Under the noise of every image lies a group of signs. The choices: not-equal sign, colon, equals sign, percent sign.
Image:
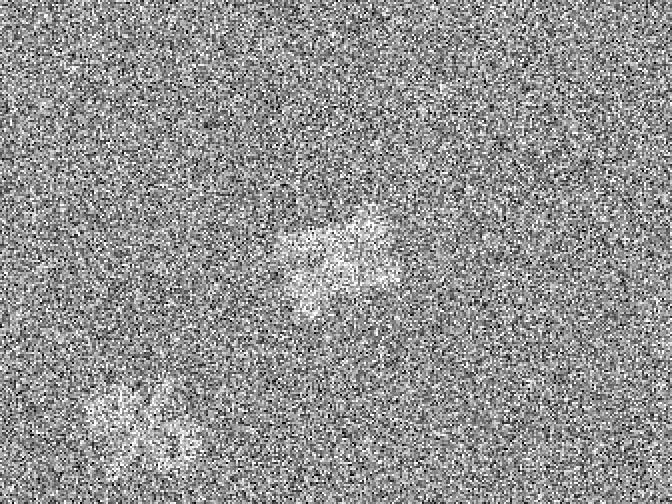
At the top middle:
nothing
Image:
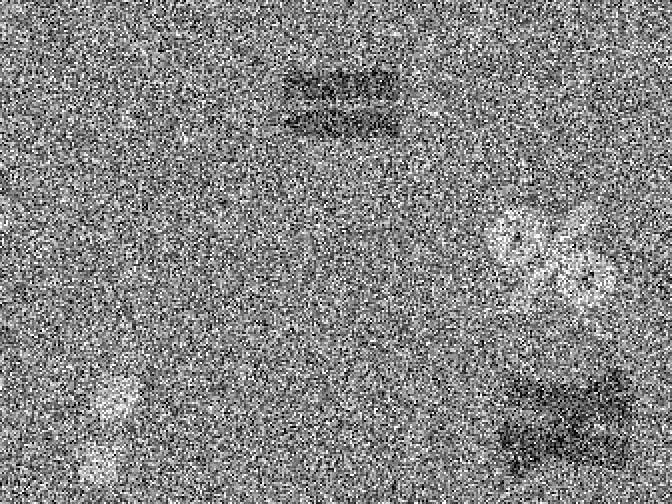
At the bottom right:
not-equal sign
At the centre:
nothing
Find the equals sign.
top middle
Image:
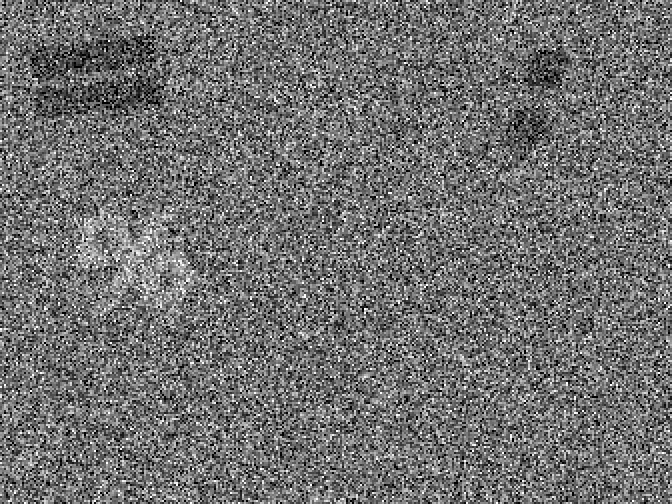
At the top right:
colon
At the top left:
equals sign
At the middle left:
percent sign
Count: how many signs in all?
3
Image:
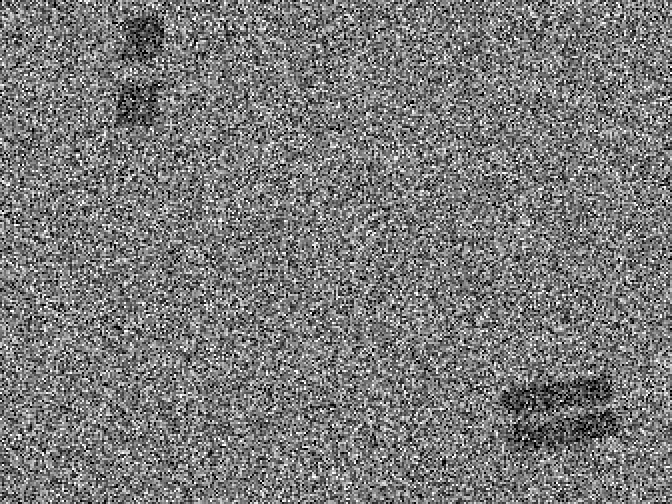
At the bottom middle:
nothing
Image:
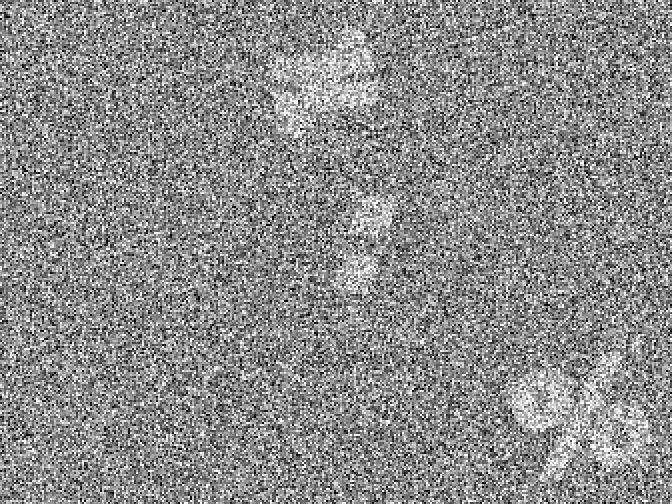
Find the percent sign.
bottom right
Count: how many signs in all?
3
